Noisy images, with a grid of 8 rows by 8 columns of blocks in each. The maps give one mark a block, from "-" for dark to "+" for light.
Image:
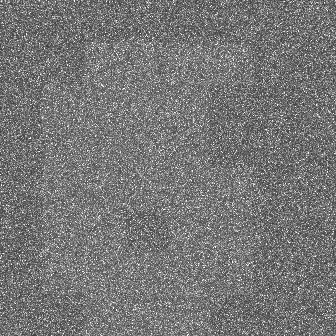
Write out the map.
- - - - - - - -
- - + + + + - -
- + + + + - - -
- + + + + - - -
- + + + + + - -
- + + - + + - -
- + + + + + - -
- - + + + - - -
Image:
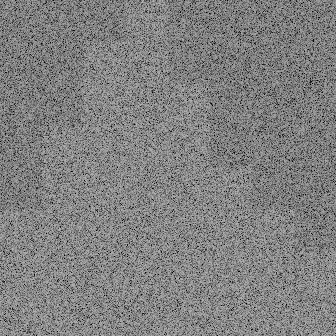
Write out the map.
- - - + - - - -
- - + + - - - -
- - + + + - - -
- + + + + - - -
- + + + + + - -
+ + + + + + + -
+ + + + + + + +
+ + + + + + + +
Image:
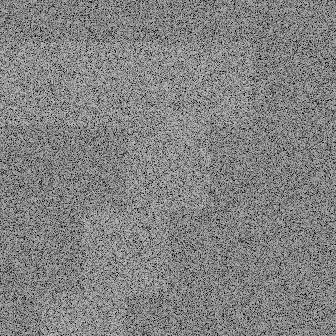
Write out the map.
- - - - - - - -
+ + + + + + - -
+ + + + + + - -
- - - + + - - -
- - - + + - - -
- - + + - - - -
- - + + - - - -
- + + - - - - -
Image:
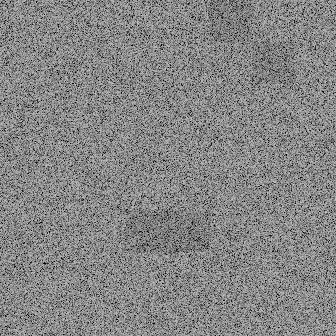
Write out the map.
+ + + + + - + +
+ + + + + + - +
+ + + + + + + +
+ + + + + + + +
+ + + + + + + +
+ + + - - + + +
+ + + + + + + +
+ + + + + + + +
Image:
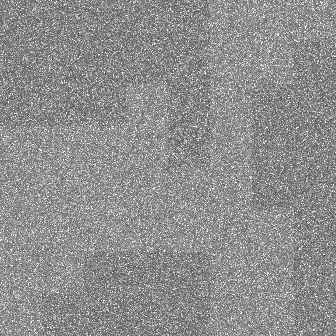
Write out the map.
- - - - - + + +
- - - - - + + -
- - - + - + - -
+ + + + - + - -
+ + + + + + - -
+ + + + + + + -
+ + - - - + + -
+ - - - - + + -
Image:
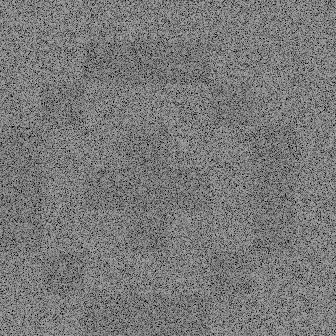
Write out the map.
+ + + + + + + +
+ + - - - + + +
+ - + + + - + +
- + + - + + - +
- + - - - + - +
- + + - + + - +
+ - + + + - + +
+ + - - - + + +
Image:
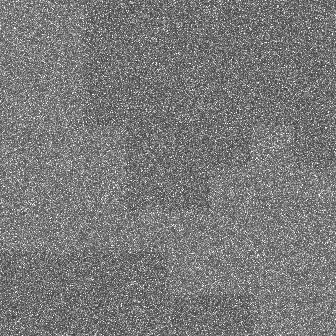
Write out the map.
+ + - - - - - -
+ + - - - - - -
+ + - - - - - -
+ + + - - - + -
+ + + - - + + +
+ + + + + + + +
- - - - + + + +
- - - - - - + +
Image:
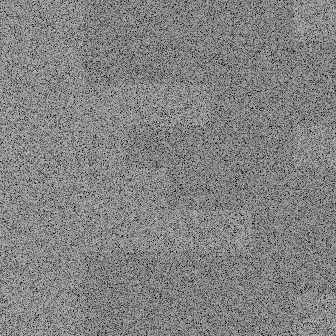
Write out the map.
+ + - - - - - +
+ + - - - - - -
+ + + + + - - -
+ + + - - - - +
+ + + + - - - -
+ + + + + + - -
+ + - - - - - -
+ + - - - - - +
